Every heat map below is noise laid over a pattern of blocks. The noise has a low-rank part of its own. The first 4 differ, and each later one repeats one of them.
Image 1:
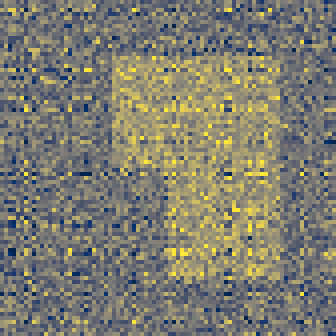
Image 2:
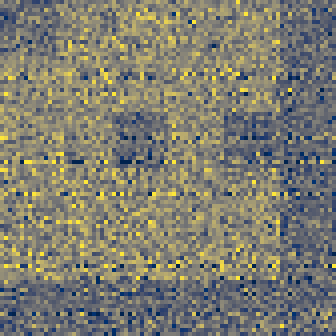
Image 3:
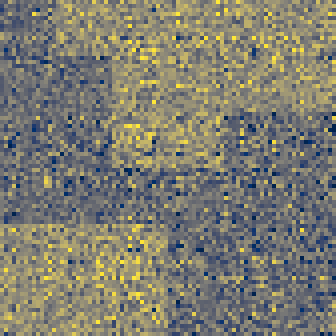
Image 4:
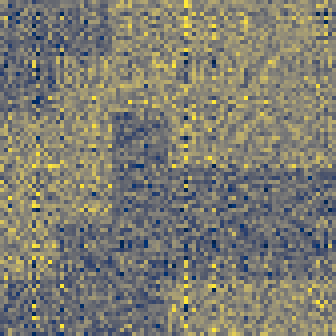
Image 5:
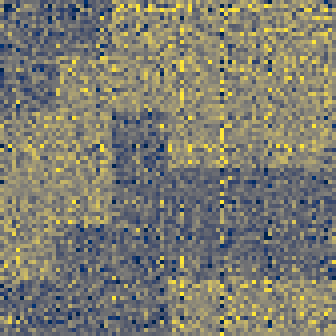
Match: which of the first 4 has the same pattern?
4
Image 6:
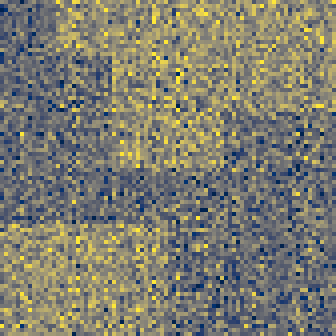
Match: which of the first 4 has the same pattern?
3
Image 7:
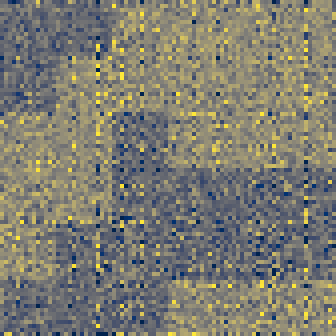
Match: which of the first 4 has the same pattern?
4
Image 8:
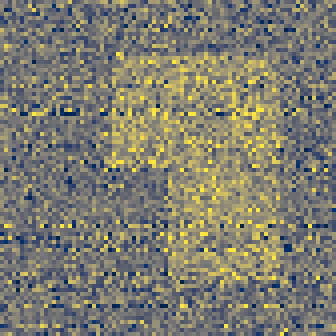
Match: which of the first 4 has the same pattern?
1
